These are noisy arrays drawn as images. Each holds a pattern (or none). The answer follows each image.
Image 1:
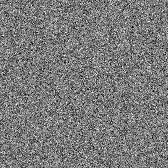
only noise
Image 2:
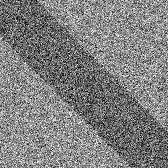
a diagonal band
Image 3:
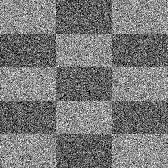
a checkerboard
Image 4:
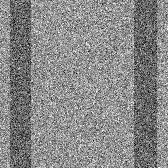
bands of columns
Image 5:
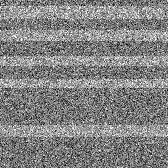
bands of rows
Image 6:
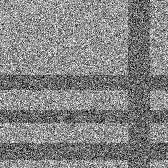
bands of rows crossing bands of columns
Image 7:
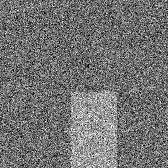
one block
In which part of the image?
bottom middle
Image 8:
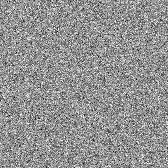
only noise
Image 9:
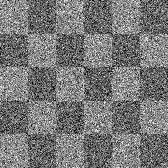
a checkerboard
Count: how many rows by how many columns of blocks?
5 by 6
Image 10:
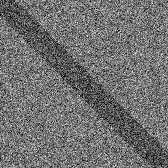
a diagonal band
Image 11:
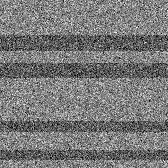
bands of rows
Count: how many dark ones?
4
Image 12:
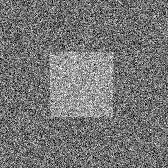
one block
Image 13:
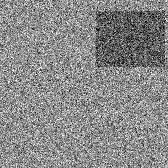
one block
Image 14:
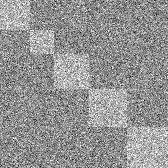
blocks along the diagonal
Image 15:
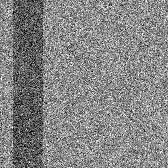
one band of columns
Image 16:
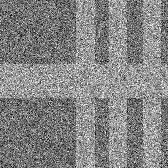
bands of rows crossing bands of columns
